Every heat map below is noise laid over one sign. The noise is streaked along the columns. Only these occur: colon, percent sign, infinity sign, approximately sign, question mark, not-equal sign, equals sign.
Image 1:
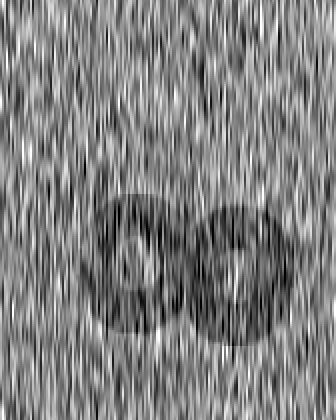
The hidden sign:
infinity sign
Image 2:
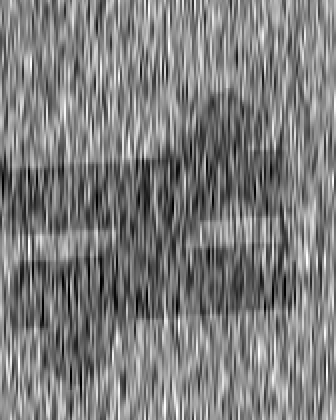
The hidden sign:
not-equal sign
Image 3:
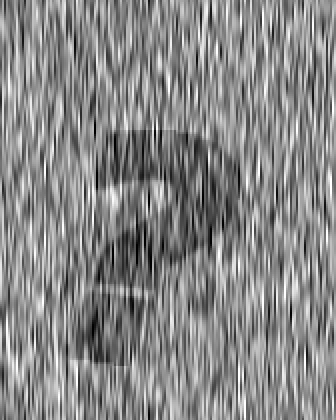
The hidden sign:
question mark
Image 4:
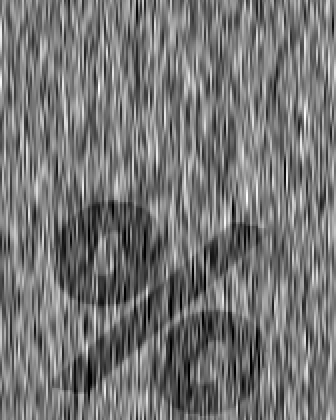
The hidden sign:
percent sign
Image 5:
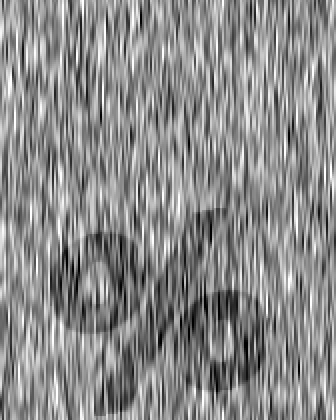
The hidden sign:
percent sign
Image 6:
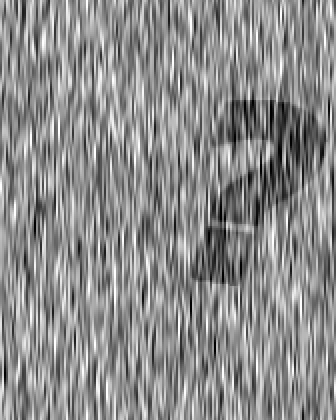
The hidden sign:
question mark
